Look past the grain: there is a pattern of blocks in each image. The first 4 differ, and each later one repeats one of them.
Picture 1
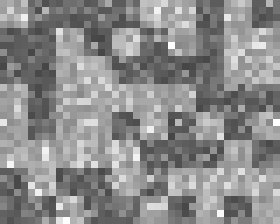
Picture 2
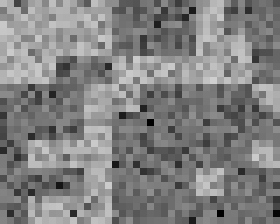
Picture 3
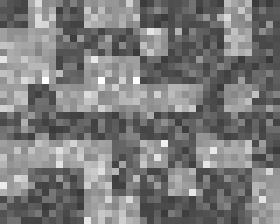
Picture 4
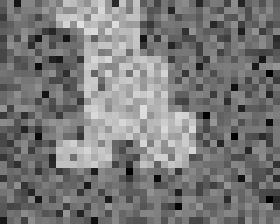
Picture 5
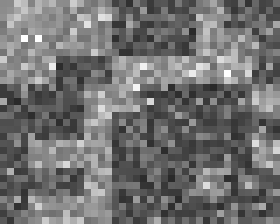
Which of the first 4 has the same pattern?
2
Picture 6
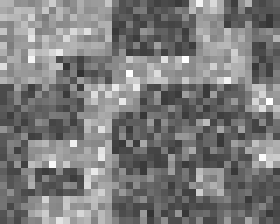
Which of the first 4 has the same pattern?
2
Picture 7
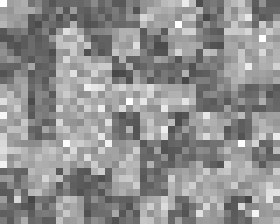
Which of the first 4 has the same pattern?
1
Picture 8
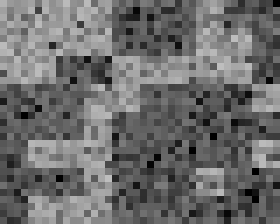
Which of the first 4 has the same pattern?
2
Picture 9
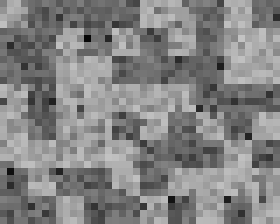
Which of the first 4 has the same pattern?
1
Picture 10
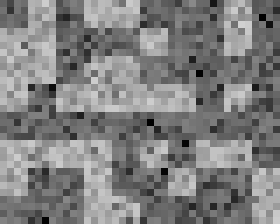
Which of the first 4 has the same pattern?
3
